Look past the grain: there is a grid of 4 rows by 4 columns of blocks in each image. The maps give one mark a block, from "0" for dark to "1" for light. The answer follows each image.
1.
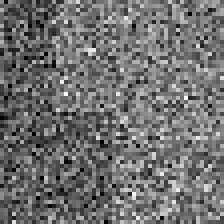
0 1 1 1
0 1 1 1
0 0 1 1
0 0 1 1
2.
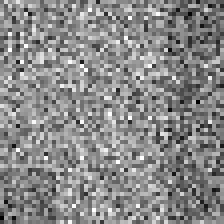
1 1 1 0
1 1 1 0
1 1 1 0
0 1 1 0
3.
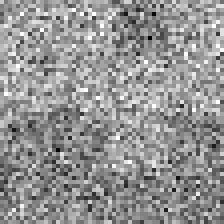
1 1 0 1
1 1 1 1
0 0 1 0
0 0 0 0
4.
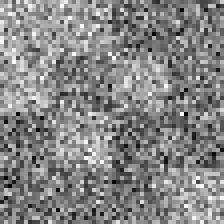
1 1 0 0
1 0 1 0
0 1 0 0
0 0 0 1
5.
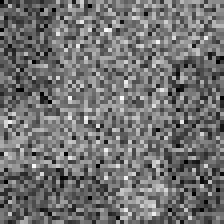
0 1 1 1
0 1 1 0
1 1 1 0
0 0 1 0
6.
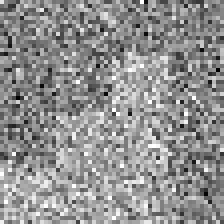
0 0 0 0
0 0 1 0
0 1 1 0
1 1 1 0
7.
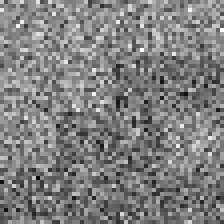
1 1 1 1
1 1 0 0
1 0 0 1
0 0 0 0
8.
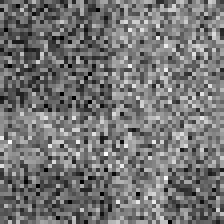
0 0 1 1
0 0 1 1
1 1 1 1
0 0 1 0
